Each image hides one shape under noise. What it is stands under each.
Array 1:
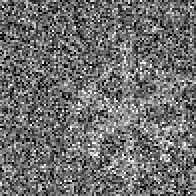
snowflake
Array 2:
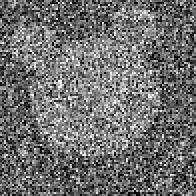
bear's head
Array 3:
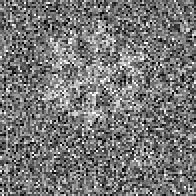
snowflake
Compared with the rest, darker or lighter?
lighter
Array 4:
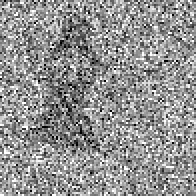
chess bishop
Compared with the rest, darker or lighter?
darker
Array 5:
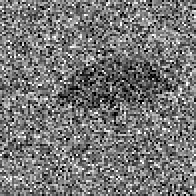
umbrella
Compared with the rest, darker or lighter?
darker
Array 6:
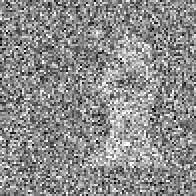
chess bishop
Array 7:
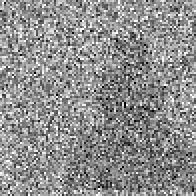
chess pawn
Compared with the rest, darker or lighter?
darker
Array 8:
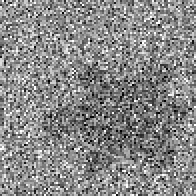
turtle
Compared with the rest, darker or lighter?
darker
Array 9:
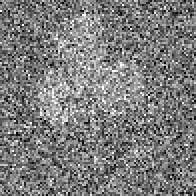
club
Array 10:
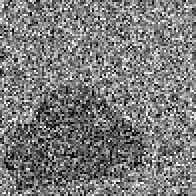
cloud
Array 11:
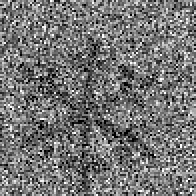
snowflake
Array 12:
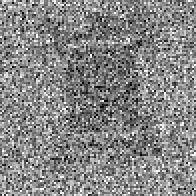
chess rook
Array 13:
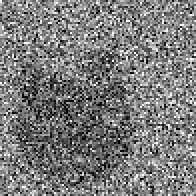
cat's head
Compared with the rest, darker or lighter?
darker
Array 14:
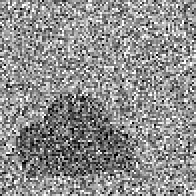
cloud
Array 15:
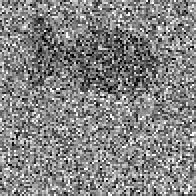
fish
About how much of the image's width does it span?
two thirds
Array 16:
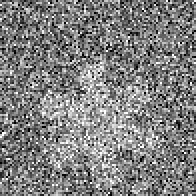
asterisk
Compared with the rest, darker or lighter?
lighter
